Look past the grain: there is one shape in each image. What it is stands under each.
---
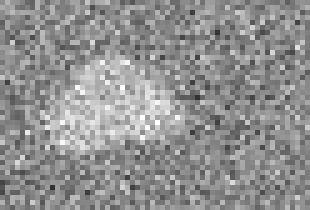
light cloud
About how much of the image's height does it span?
half
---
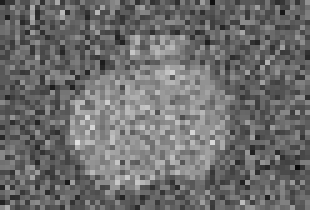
light apple
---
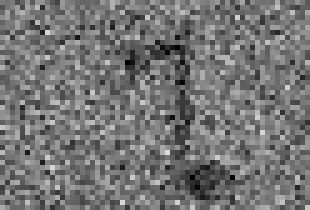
dark musical note
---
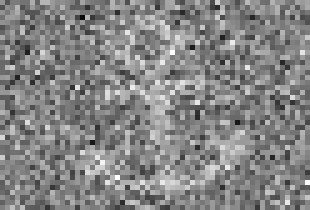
light anchor
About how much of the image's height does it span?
nearly all
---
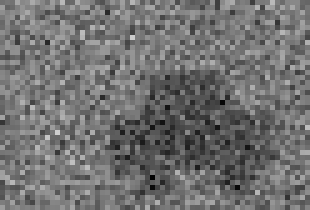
dark car
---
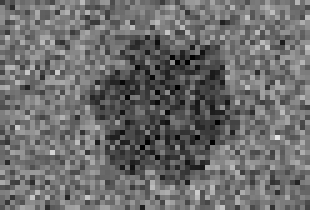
dark flower
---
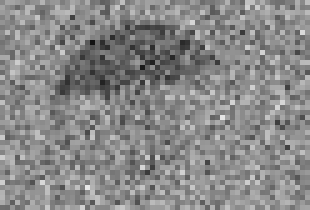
dark umbrella
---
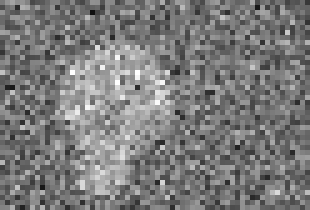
light light bulb
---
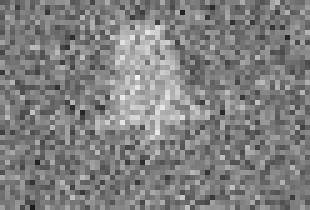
light bell
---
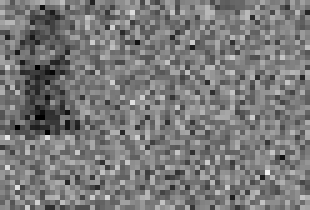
dark chess bishop
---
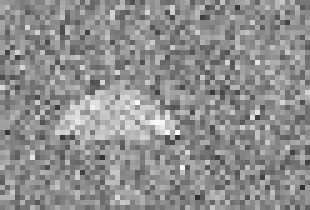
light umbrella
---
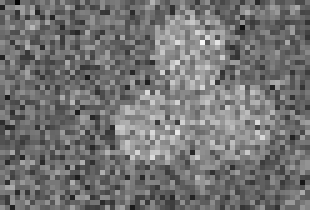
light club
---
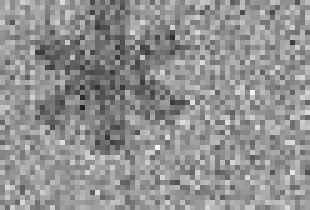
dark asterisk
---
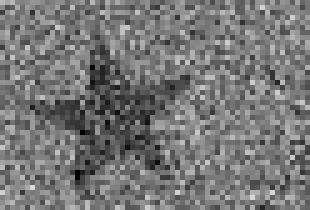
dark star
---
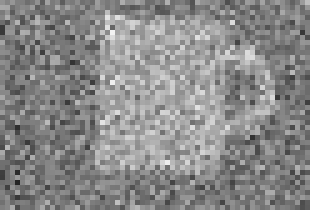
light cup
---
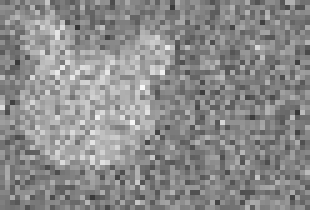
light bear's head
